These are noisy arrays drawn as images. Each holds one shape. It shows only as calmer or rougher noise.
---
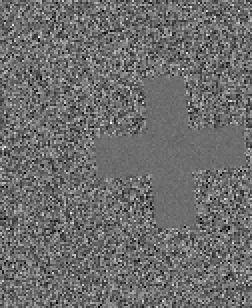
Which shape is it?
cross
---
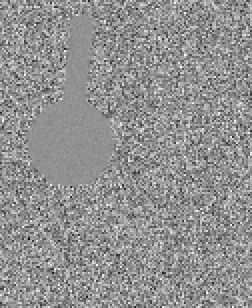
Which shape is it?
lollipop
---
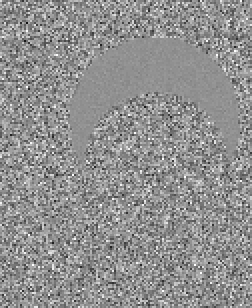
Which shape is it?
crescent
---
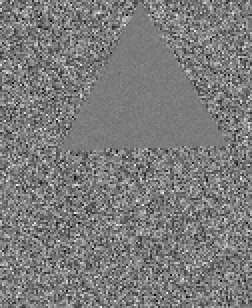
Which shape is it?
triangle
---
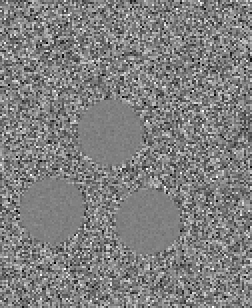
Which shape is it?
three dots
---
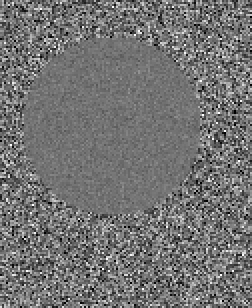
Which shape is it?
disc
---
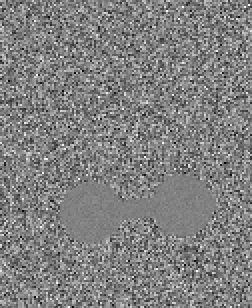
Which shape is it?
dumbbell
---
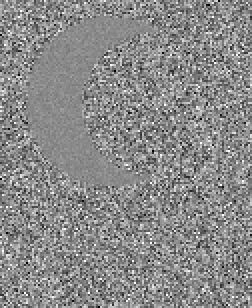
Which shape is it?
crescent
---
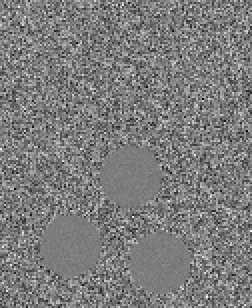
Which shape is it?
three dots
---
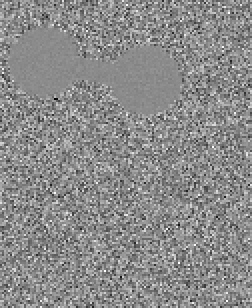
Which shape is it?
dumbbell
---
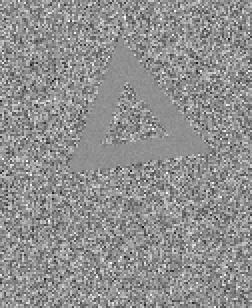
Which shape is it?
triangle frame
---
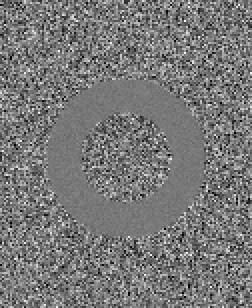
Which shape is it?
ring
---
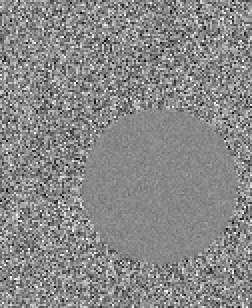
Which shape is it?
disc
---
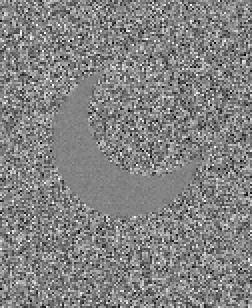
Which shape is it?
crescent
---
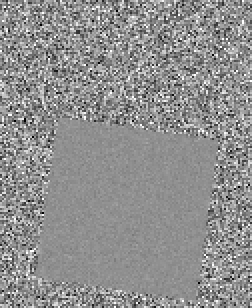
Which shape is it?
square
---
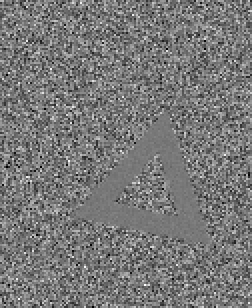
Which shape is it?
triangle frame
